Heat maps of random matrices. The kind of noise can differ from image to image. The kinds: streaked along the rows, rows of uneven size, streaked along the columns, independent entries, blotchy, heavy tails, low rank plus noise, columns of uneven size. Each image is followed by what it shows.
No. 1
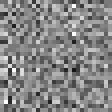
low rank plus noise
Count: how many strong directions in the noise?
two
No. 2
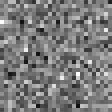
low rank plus noise
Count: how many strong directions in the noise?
five to eight
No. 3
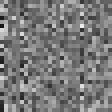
columns of uneven size
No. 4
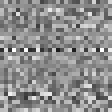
rows of uneven size
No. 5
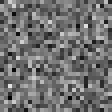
independent entries
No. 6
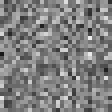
low rank plus noise
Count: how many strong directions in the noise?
two
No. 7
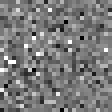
heavy tails
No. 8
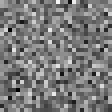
independent entries
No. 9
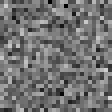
independent entries
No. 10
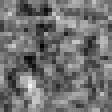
blotchy
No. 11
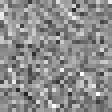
independent entries
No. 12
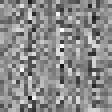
columns of uneven size
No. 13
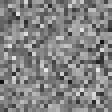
independent entries
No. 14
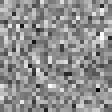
independent entries
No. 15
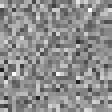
low rank plus noise
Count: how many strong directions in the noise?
five to eight
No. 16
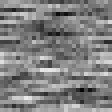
streaked along the rows
